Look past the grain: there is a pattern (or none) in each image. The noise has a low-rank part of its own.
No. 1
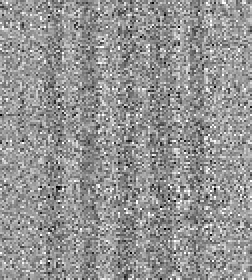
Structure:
bands of columns
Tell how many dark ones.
5
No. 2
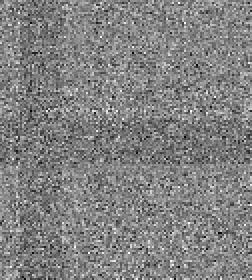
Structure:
bands of rows crossing bands of columns
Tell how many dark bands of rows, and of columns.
1 and 1
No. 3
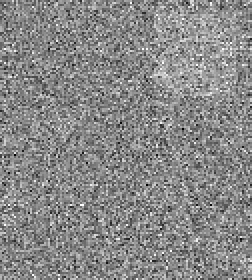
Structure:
one block
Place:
top right
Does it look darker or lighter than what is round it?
lighter
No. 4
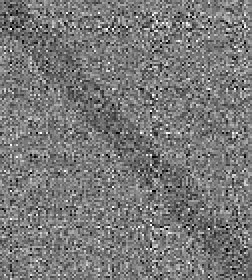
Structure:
a diagonal band
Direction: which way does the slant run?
top left to bottom right
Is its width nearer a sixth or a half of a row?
a sixth
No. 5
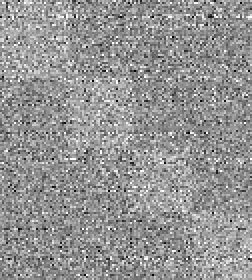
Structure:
blocks along the diagonal
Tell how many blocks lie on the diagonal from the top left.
4
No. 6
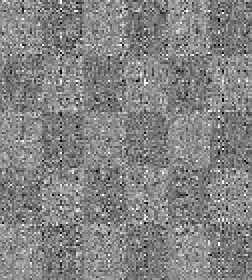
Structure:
a checkerboard
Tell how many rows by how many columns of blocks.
5 by 6
